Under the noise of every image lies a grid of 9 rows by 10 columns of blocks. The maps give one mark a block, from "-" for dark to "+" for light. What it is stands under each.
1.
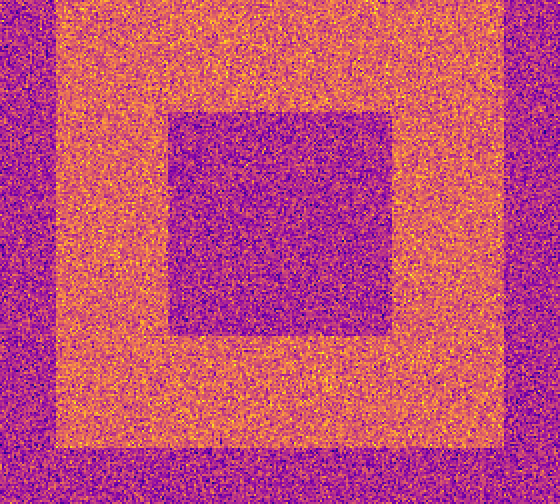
-++++++++-
-++++++++-
-++----++-
-++----++-
-++----++-
-++----++-
-++++++++-
-++++++++-
----------
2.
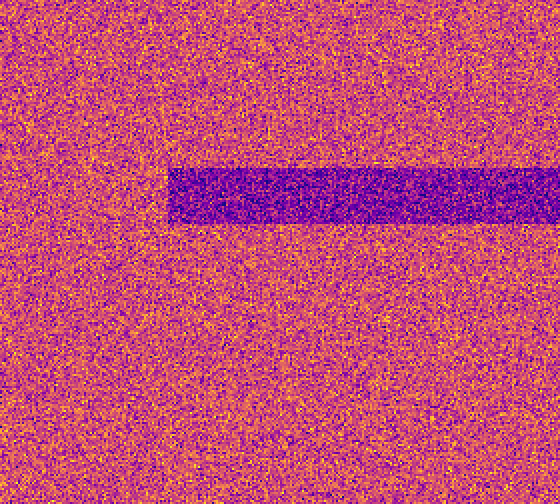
++++++++++
++++++++++
++++++++++
+++-------
++++++++++
++++++++++
++++++++++
++++++++++
++++++++++
